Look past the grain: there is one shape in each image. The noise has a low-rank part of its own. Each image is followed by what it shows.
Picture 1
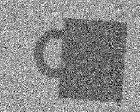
dark cup
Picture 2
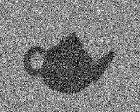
dark teapot
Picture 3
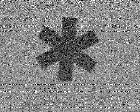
dark asterisk
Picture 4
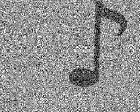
dark musical note
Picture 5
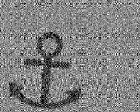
dark anchor
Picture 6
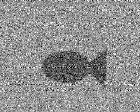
dark fish
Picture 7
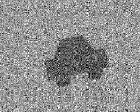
dark car
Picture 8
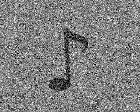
dark musical note
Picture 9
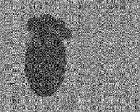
dark footprint
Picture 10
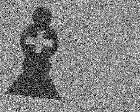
dark chess bishop
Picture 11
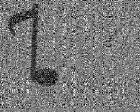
dark musical note
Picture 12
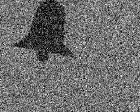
dark bell
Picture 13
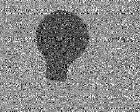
dark light bulb
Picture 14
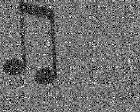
dark pair of musical notes
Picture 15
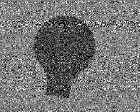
dark light bulb
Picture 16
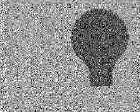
dark light bulb
